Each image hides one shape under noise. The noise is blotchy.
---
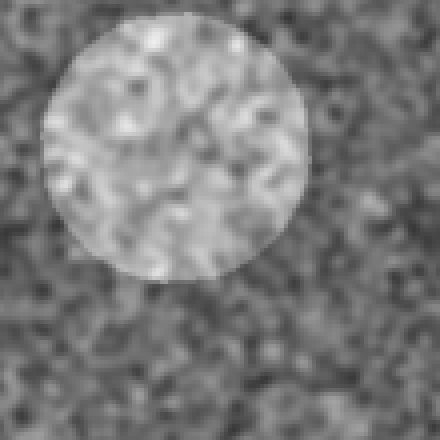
disc
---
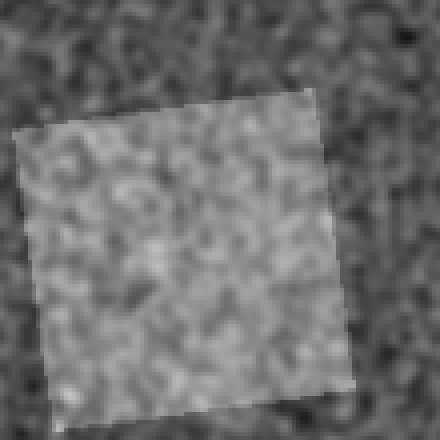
square
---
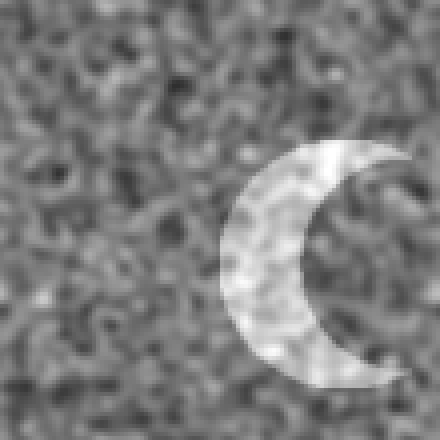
crescent
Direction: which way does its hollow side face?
right
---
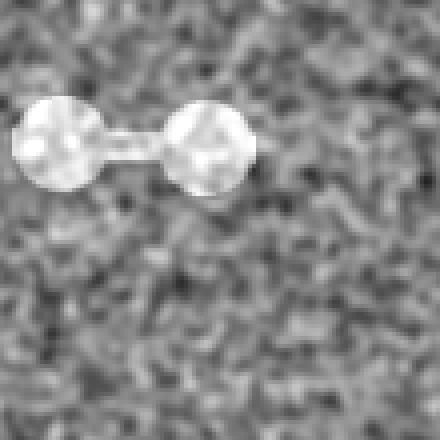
dumbbell
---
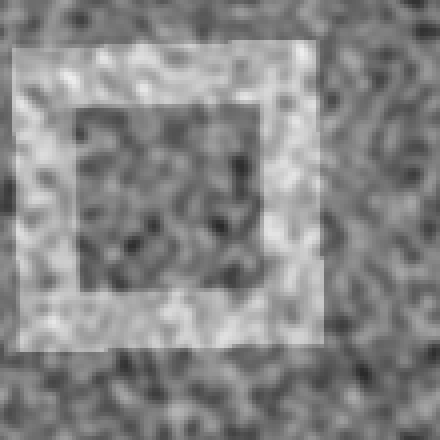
square frame
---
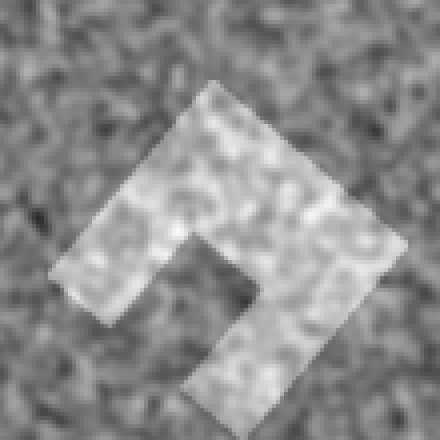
square with a notch
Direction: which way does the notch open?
down and left
